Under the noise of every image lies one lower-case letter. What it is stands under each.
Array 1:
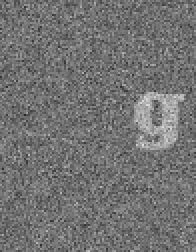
g
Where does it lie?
middle right
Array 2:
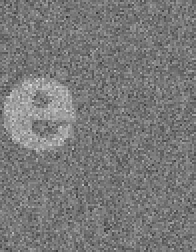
e
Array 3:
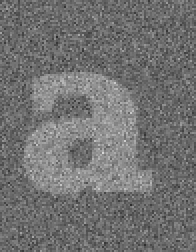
a
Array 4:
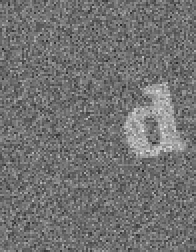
d
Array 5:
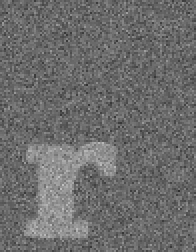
r
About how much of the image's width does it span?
half
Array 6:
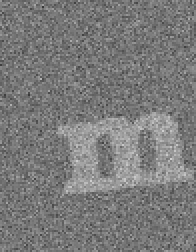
m
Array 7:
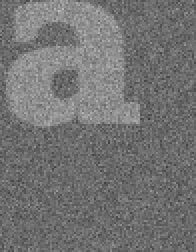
a
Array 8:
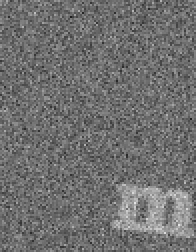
m
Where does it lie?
bottom right
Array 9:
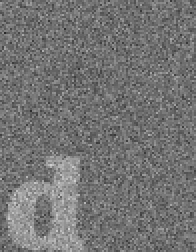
d
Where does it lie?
bottom left
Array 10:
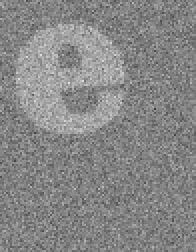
e
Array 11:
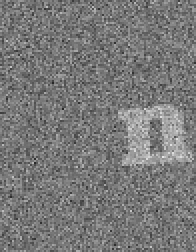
n
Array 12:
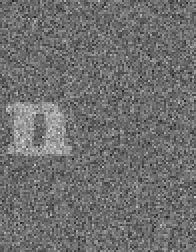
n
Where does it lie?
middle left
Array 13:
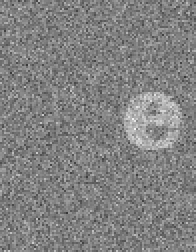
e
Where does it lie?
middle right
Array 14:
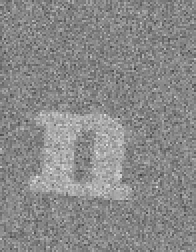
n
